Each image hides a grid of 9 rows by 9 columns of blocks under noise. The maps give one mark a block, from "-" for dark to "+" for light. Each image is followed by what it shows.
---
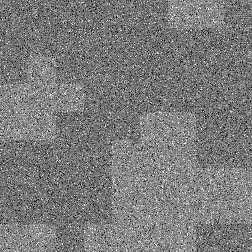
- - - - - - + + -
- - - - - - - - -
- + - - - - - - -
+ + + - - - - - -
+ + - - - + + - -
- - - - + + + - -
- - - - + + + + +
- - - - + + + + +
+ + - + + + + - -
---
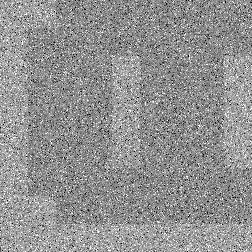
+ + - - - - - - -
+ - - - - - - - -
+ - - - + - - - +
+ - - - + - - - +
+ - - - + - - - +
+ - - - + - - - +
+ - - - - - - - -
+ + - - - - - - -
+ + + + + + + + +
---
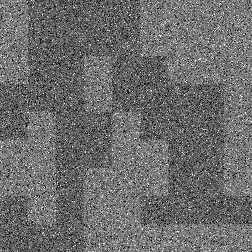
+ - - - - + + + +
+ - - - - + + + +
+ - - + - - + + +
- - - + - - - - +
- + - - + - - - +
+ + - - + + - - +
+ + - + + + - - +
- + - + + - - - -
- - - + + + + + +
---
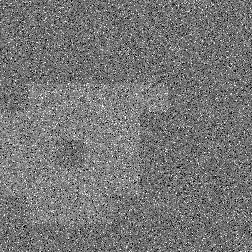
- - - - - - - - -
- - - - - - - - -
- - - - - - - - -
- + + + + + - - -
+ + + + + - - - -
+ + - + + - - - -
+ + + + + - - - -
- + + + - - - - -
- - - - - - - - -
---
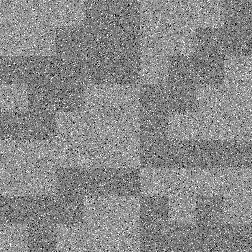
+ + + - - + + + -
+ + - - - + + - -
- - - - - + - - +
+ - - + + - - + +
- - + + + - + + +
+ + + + + - - - -
+ + - - - + + + +
- - - + + - + - +
+ - + + + - - - -
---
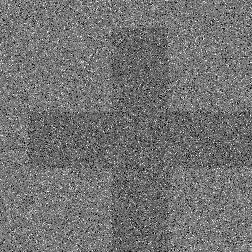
+ + + + + + + + +
+ + + + - - + + +
+ + + + - - + + +
+ + + + - - + + +
+ - - - - - - - -
+ - - - - - - - -
+ + + + - - + + +
+ + + + - - + + +
+ + + + - - + + +
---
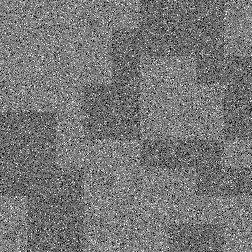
+ + + + + - - - +
+ + + + - - - - +
+ + + + - + + - -
+ + + - - + + + -
- - + - - + + + -
- - + + + - - - +
- - - + + + + - -
+ - - + + + + + +
+ - - + + + - - +
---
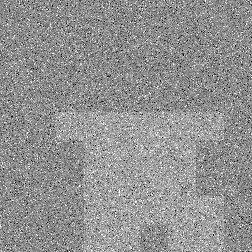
- - - - - - - - -
- - - - - - - - -
- - - - - - - - -
- - - - - - - - -
- - + + + + + + -
- - - + + + + - -
- - - + + + + - -
- - - + + + + + -
- - - + + - + + -
